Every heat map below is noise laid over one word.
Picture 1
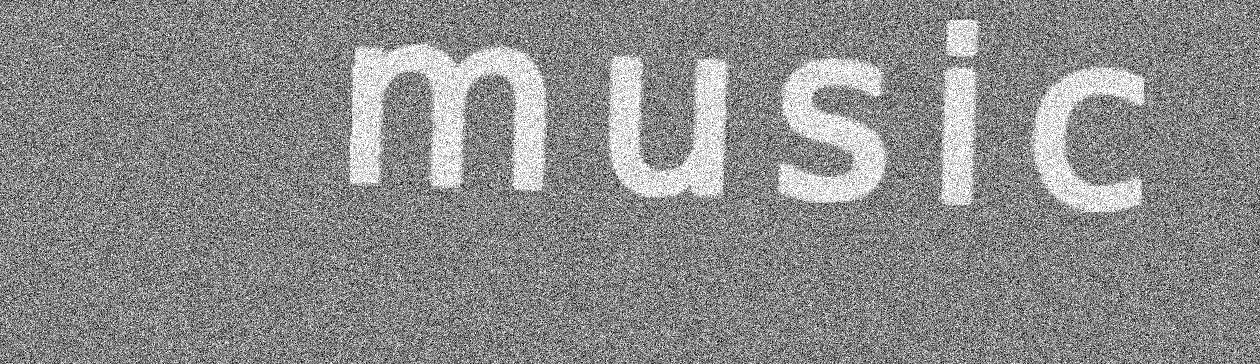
music
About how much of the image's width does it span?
two thirds
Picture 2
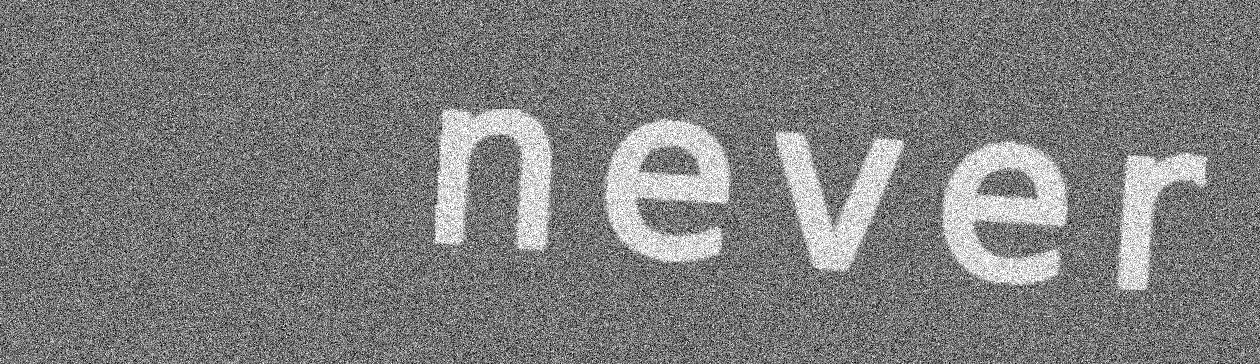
never
